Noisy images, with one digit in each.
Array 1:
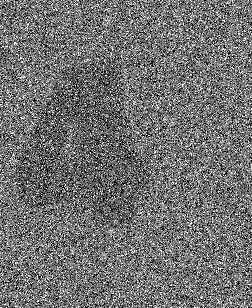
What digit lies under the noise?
4
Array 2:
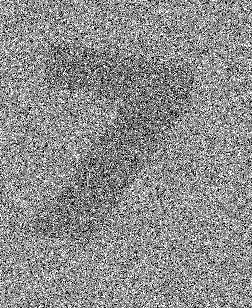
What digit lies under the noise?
7
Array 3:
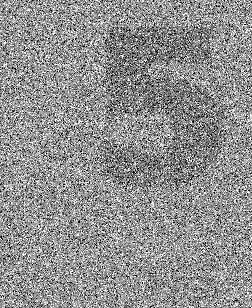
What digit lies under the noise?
5
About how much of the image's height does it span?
half
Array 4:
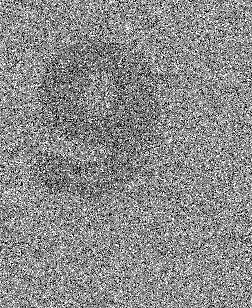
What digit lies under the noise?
9
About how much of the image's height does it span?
half
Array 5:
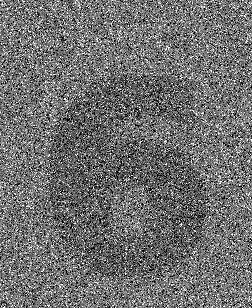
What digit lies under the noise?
6
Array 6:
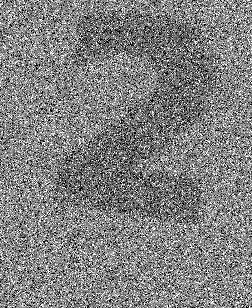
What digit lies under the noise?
2
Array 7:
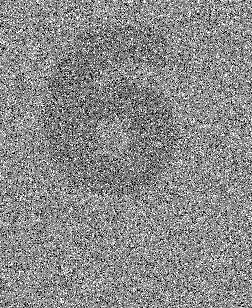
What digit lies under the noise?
6
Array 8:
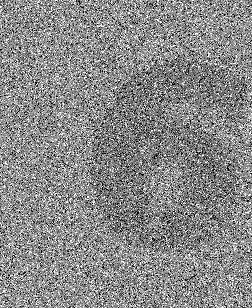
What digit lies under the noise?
6
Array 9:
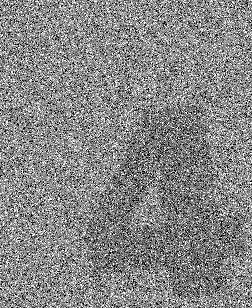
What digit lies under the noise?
4
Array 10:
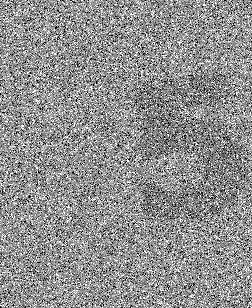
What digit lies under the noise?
5
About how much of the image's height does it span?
half
